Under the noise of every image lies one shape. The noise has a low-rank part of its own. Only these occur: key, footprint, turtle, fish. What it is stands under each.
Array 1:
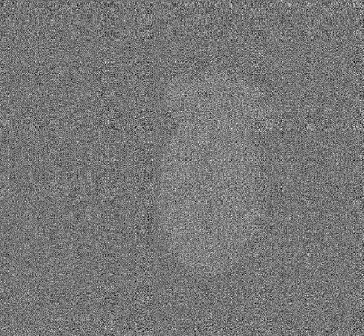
footprint
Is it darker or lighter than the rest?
lighter
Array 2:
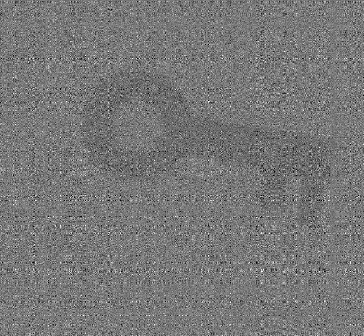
key
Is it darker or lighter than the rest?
darker
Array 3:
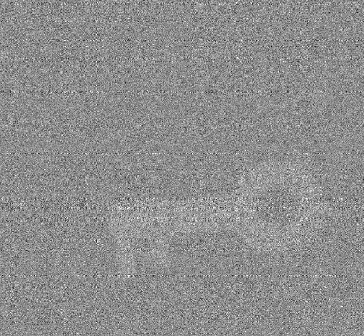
key
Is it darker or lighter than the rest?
lighter
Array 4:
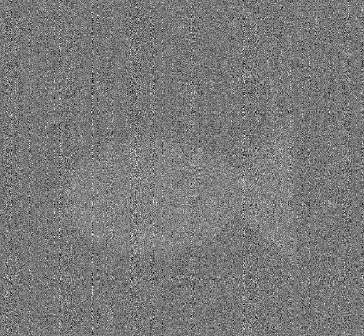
fish
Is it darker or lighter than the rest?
lighter
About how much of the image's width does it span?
two thirds
